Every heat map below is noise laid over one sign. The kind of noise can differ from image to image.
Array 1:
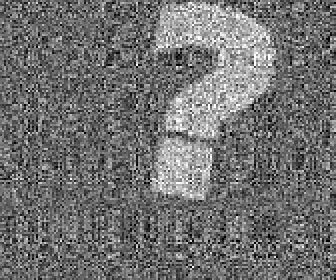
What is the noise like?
low rank plus noise
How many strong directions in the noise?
three or four
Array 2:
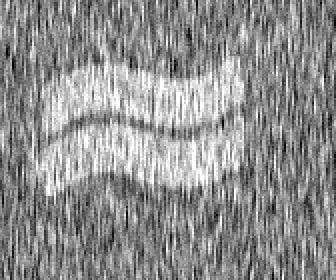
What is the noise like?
streaked along the columns
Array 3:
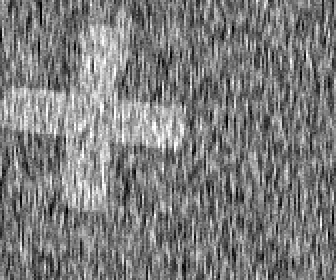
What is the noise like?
streaked along the columns
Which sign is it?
plus sign
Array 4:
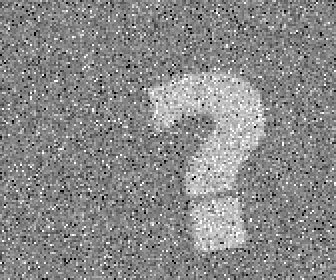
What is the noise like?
heavy tails
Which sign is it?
question mark
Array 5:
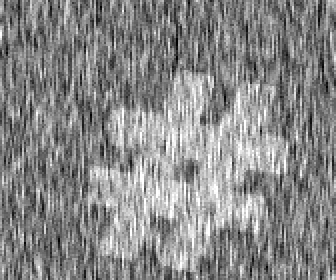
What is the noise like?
streaked along the columns
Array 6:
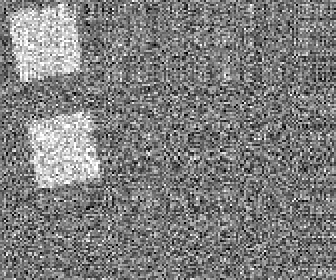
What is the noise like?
low rank plus noise
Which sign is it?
colon
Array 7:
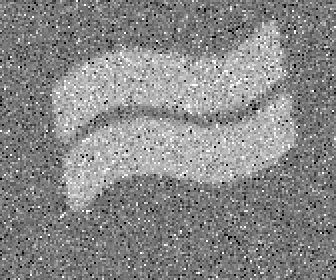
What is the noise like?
heavy tails
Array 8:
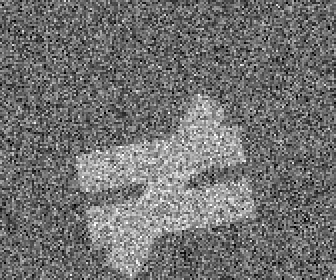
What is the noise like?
independent entries
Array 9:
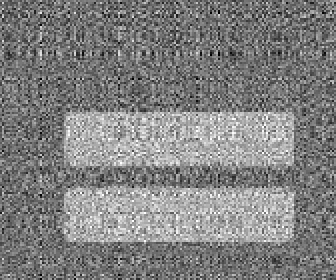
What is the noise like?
low rank plus noise
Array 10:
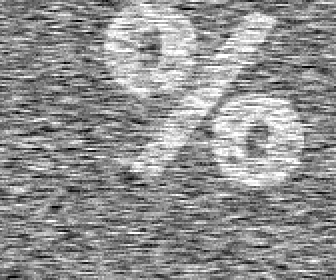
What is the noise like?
streaked along the rows
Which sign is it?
percent sign
